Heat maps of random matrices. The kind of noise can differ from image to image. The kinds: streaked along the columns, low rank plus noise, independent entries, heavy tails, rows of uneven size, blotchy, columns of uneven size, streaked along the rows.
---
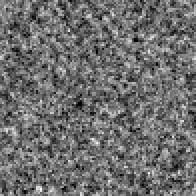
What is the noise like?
blotchy
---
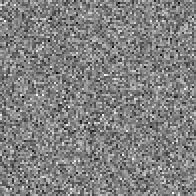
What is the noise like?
independent entries
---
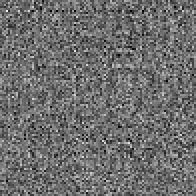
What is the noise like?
low rank plus noise
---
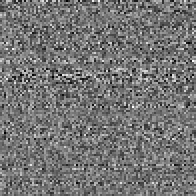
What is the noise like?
rows of uneven size
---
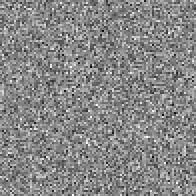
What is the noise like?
independent entries
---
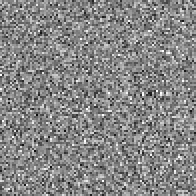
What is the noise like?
low rank plus noise
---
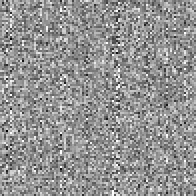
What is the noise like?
columns of uneven size
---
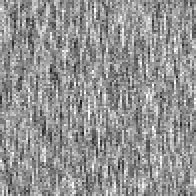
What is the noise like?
streaked along the columns
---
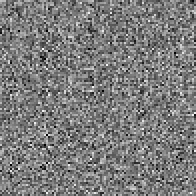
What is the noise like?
low rank plus noise
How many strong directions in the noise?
two
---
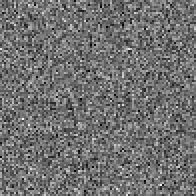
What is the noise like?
low rank plus noise
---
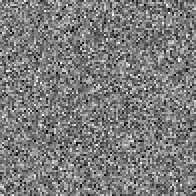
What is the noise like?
independent entries
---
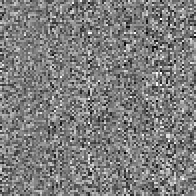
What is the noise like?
columns of uneven size
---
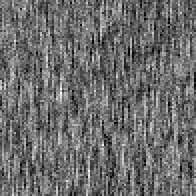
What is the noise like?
streaked along the columns
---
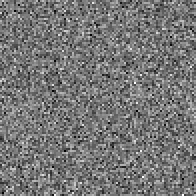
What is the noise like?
independent entries
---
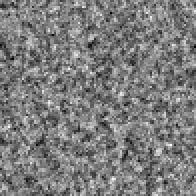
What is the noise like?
blotchy
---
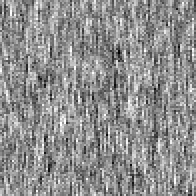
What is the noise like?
streaked along the columns
